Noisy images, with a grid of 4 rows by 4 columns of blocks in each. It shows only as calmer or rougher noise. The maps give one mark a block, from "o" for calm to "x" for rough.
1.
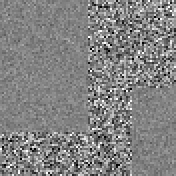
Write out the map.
o o x x
o o x x
o o x o
x x x o
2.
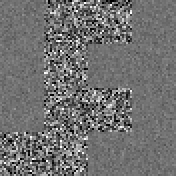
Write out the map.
o x x o
o x o o
o x x o
x x o o
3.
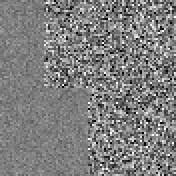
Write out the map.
o x x x
o x x x
o o x x
o o x x
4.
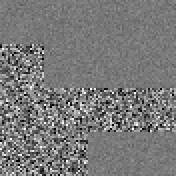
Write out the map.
o o o o
x o o o
x x x x
x x o o
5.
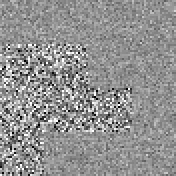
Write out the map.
o o o o
x x o o
x x x o
x o o o
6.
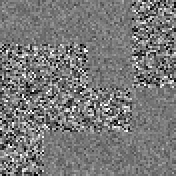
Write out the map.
o o o x
x x o x
x x x o
x o o o
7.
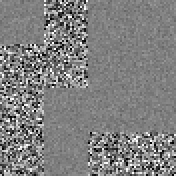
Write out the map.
o x o o
x x o o
x o o o
x o x x
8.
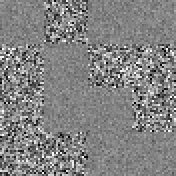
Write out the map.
o x o o
x o x x
x o o x
x x o o
